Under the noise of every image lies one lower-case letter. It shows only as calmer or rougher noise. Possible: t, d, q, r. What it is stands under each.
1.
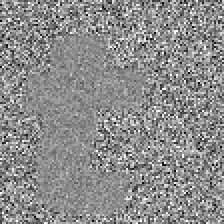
t
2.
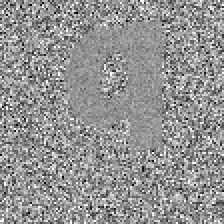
q
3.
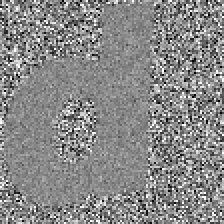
d
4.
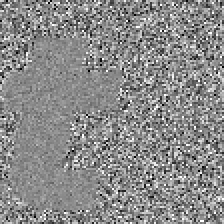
t
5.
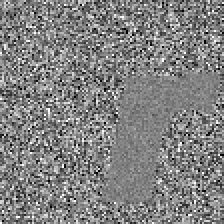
r
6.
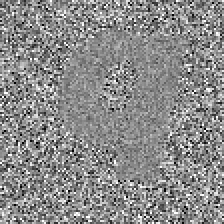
q
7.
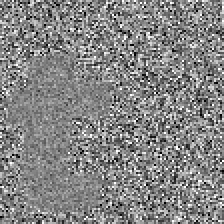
t
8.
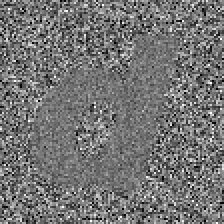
d
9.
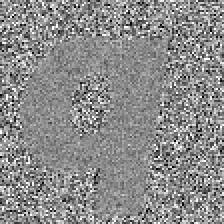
q
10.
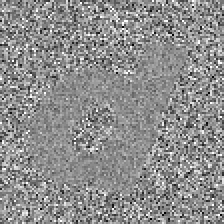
d
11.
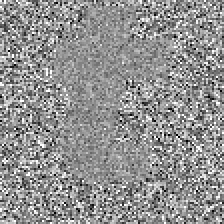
t
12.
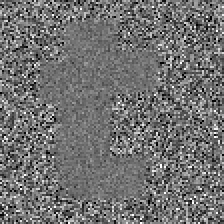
t
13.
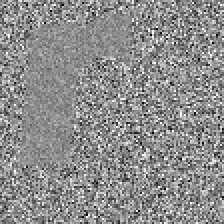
r
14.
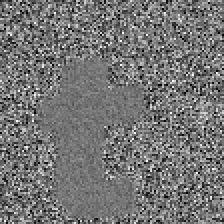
t
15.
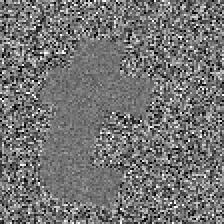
t
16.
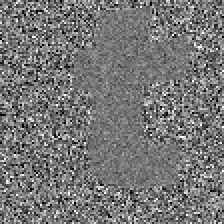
t
